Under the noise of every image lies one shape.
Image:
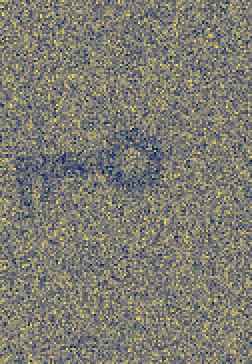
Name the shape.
key
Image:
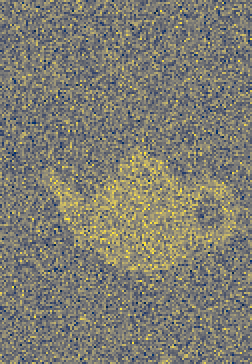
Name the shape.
teapot
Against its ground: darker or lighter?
lighter
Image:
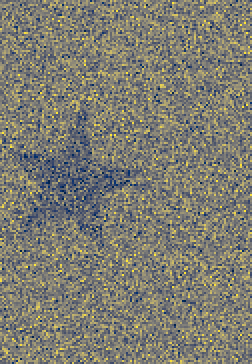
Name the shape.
star
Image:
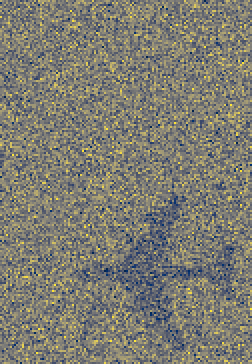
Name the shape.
airplane
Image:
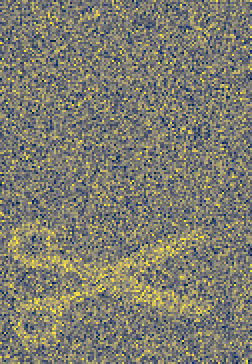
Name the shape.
pair of scissors
